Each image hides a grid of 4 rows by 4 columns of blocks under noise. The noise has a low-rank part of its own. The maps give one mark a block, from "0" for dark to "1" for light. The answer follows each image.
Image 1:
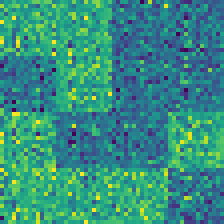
1 1 0 0
0 1 0 0
1 0 0 1
1 1 1 0
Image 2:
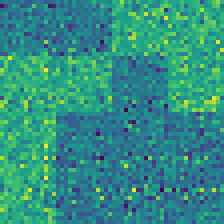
0 0 1 1
1 1 0 1
1 0 0 0
1 0 0 0
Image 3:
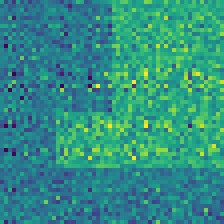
0 0 1 1
0 0 1 1
0 1 1 1
0 0 0 0
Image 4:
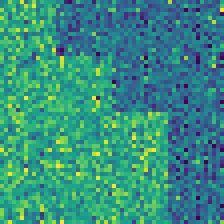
1 0 0 0
1 1 0 0
1 1 1 0
1 1 1 0
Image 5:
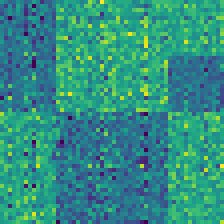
0 1 1 1
0 1 1 0
1 0 0 1
1 0 0 1
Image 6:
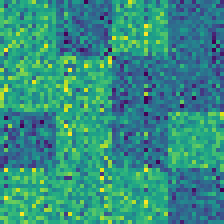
1 0 1 0
1 1 0 0
0 1 0 1
1 1 1 0
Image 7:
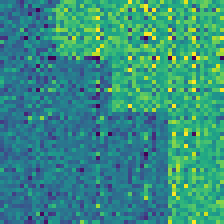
0 1 1 1
0 0 1 1
0 0 0 1
0 0 0 1
